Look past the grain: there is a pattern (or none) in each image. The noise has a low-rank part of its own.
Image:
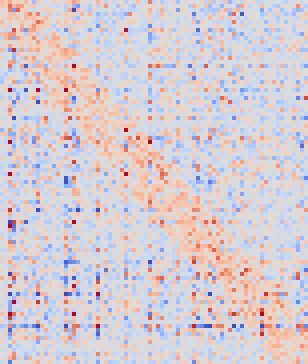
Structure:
a diagonal band
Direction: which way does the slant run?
top left to bottom right
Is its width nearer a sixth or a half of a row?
a sixth
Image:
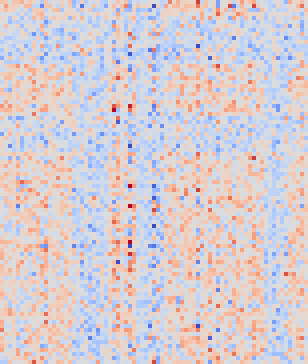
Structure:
bands of rows crossing bands of columns
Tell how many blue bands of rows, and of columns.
2 and 3
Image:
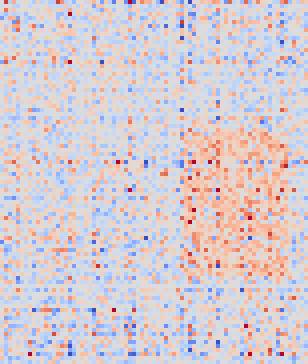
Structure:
one block
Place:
middle right
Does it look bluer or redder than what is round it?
redder
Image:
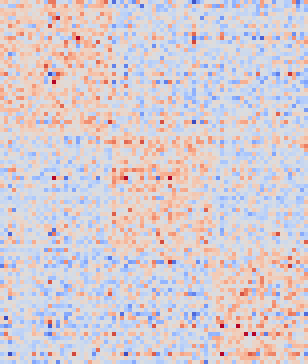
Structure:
blocks along the diagonal
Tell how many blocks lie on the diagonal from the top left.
3
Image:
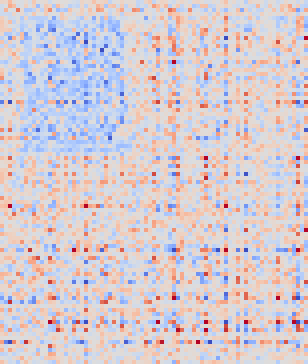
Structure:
one block
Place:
top left
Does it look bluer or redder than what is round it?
bluer
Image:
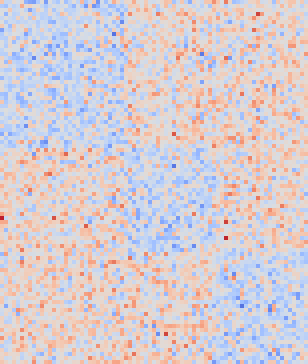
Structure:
blocks along the diagonal
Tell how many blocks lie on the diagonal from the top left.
3
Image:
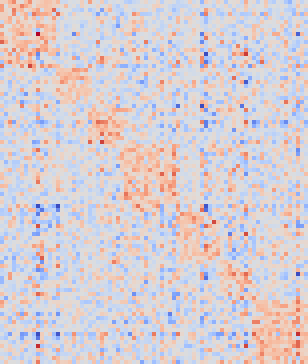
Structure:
blocks along the diagonal
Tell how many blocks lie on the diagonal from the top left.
7
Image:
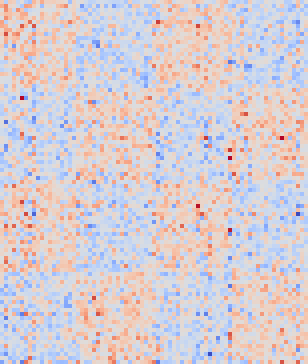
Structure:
a checkerboard
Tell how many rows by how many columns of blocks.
4 by 4
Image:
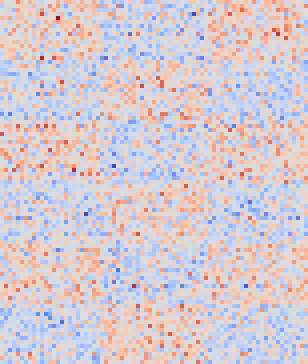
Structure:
a checkerboard
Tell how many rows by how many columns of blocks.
6 by 3
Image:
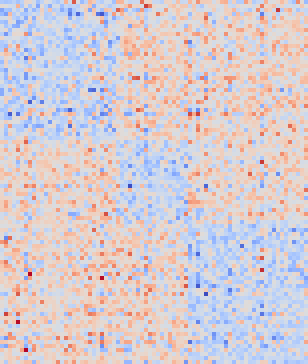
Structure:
blocks along the diagonal
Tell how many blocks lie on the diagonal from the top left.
3
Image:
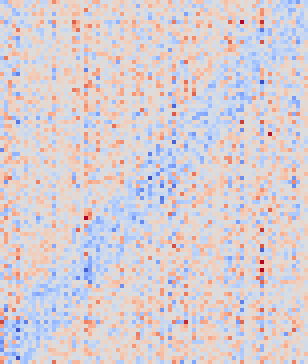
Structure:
a diagonal band
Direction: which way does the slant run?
bottom left to top right
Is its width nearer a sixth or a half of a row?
a sixth
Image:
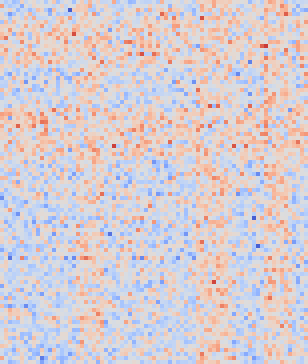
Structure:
bands of rows crossing bands of columns
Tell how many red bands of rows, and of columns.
2 and 3
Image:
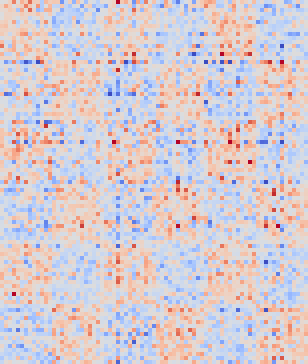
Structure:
a checkerboard
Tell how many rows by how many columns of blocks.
6 by 6
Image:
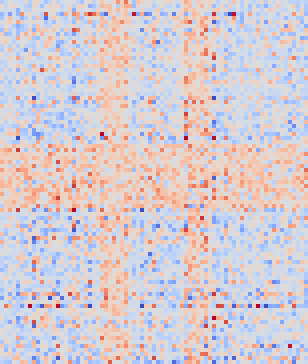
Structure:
bands of rows crossing bands of columns
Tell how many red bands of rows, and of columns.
1 and 2
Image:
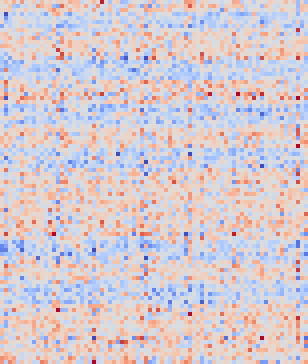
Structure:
bands of rows
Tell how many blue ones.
6
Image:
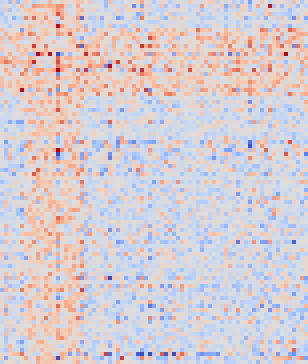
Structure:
bands of rows crossing bands of columns
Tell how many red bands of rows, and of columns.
1 and 1
